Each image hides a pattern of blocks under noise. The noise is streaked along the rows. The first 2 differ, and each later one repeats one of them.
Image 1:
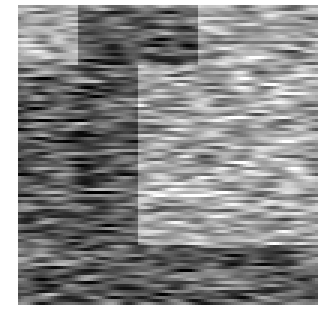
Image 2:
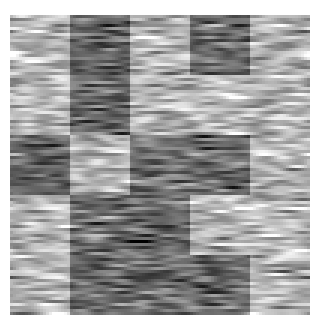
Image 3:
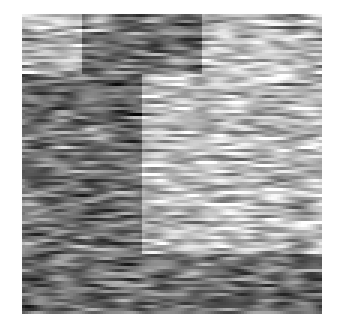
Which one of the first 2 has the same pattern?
1
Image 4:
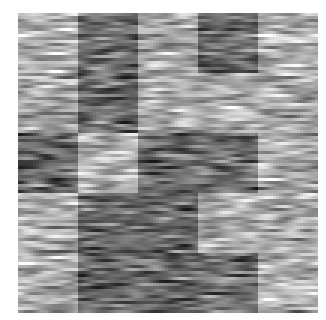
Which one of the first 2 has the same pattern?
2
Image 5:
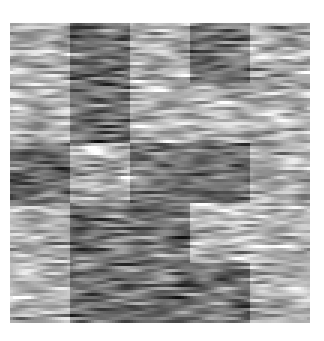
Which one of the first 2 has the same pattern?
2
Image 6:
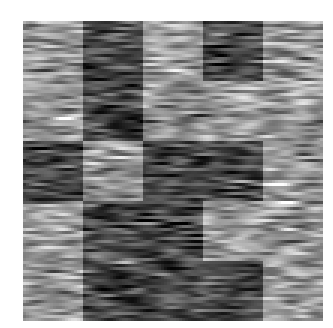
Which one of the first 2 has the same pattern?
2
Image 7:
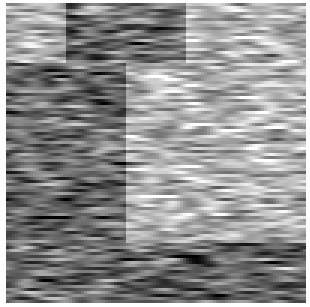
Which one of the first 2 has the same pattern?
1
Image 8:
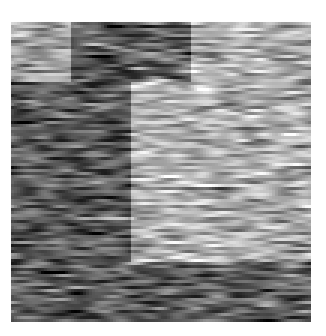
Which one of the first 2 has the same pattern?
1
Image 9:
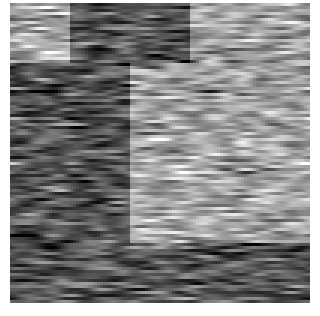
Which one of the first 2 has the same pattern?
1
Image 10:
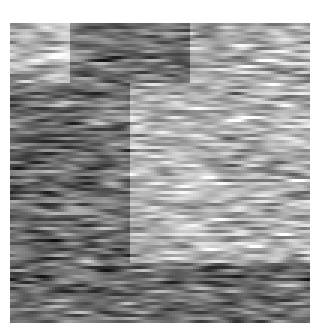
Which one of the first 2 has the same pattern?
1
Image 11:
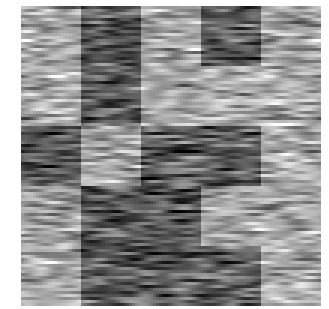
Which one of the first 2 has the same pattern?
2
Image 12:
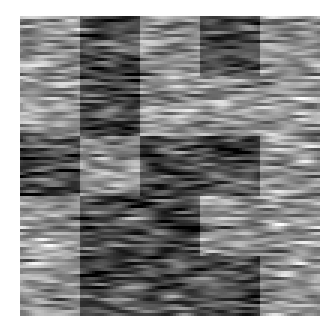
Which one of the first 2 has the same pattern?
2
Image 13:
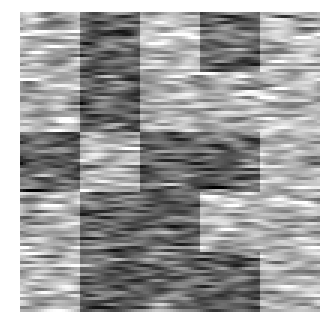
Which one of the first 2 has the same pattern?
2
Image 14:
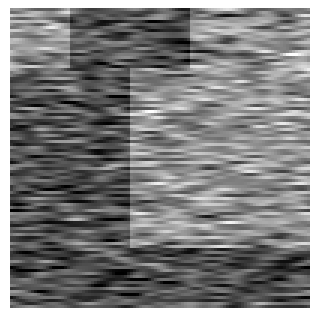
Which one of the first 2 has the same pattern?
1
